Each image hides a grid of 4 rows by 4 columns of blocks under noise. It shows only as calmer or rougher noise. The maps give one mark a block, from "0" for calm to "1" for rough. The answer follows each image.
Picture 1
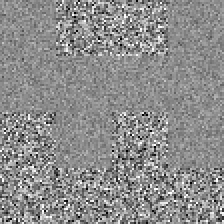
0110
0000
1010
1111
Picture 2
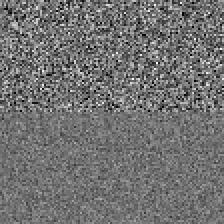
1111
1111
0000
0000
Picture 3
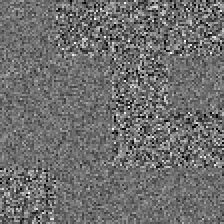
0111
0010
0011
1000
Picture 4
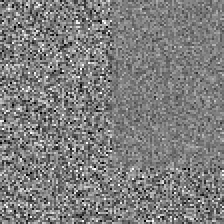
1100
1100
1100
1111
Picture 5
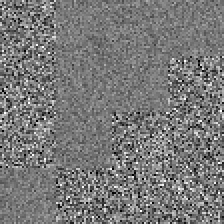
1000
1001
1011
0111
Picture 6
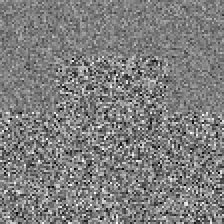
0000
0110
1111
1111
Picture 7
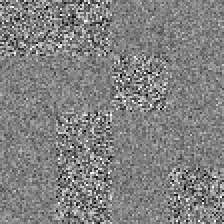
1100
0010
0100
0101
